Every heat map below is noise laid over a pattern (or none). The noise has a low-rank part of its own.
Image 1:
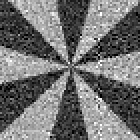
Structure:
spokes from one point
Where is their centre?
centre
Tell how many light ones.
6
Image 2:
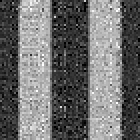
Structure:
vertical stripes
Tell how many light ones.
2
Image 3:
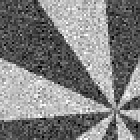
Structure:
spokes from one point
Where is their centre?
bottom right
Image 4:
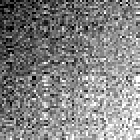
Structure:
a smooth slope
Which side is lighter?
bottom right
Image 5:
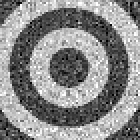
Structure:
rings round one point
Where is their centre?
centre
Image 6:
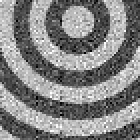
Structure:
rings round one point
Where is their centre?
top middle
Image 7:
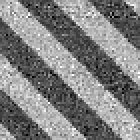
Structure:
diagonal stripes
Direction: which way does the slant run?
top left to bottom right
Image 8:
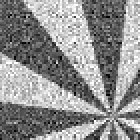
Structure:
spokes from one point
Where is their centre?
bottom right
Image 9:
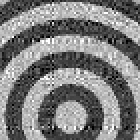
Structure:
rings round one point
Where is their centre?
bottom middle
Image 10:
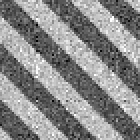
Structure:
diagonal stripes
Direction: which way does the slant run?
top left to bottom right
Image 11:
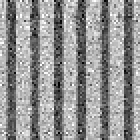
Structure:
vertical stripes
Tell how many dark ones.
6
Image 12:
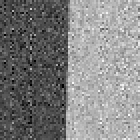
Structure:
a sharp edge
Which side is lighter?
right
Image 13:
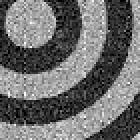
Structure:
rings round one point
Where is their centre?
top left
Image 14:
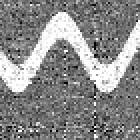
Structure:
a wavy band
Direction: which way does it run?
left to right
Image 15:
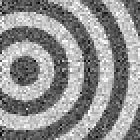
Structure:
rings round one point
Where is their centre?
middle left
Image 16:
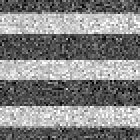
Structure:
horizontal stripes
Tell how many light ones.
3
